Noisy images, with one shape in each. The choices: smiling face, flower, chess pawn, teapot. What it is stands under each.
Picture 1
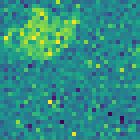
light teapot
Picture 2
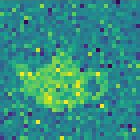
light teapot
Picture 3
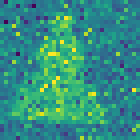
light chess pawn
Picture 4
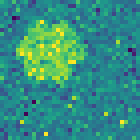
light flower
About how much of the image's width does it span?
half
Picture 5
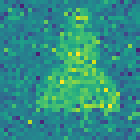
light chess pawn
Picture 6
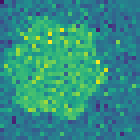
light flower
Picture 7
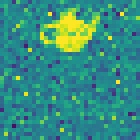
light teapot, top middle
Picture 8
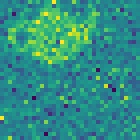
light teapot
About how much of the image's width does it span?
two thirds
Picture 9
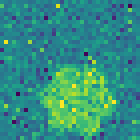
light flower
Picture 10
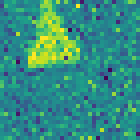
light chess pawn
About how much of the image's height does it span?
half
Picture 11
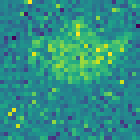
light teapot
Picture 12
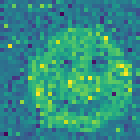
light smiling face
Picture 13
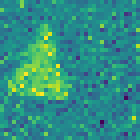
light chess pawn
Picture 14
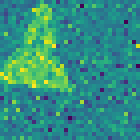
light chess pawn
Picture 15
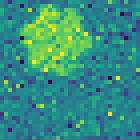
light flower
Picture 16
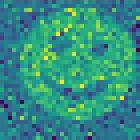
light smiling face
